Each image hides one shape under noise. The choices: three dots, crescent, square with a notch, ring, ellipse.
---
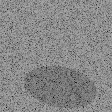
ellipse
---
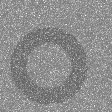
ring
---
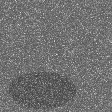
ellipse
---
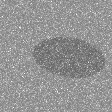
ellipse
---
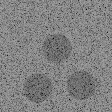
three dots
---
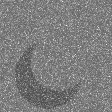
crescent
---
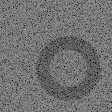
ring
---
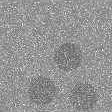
three dots
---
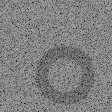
ring
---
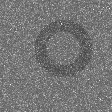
ring
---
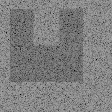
square with a notch
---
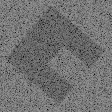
square with a notch
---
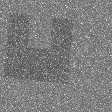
square with a notch
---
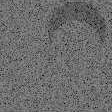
crescent
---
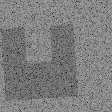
square with a notch
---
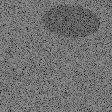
ellipse
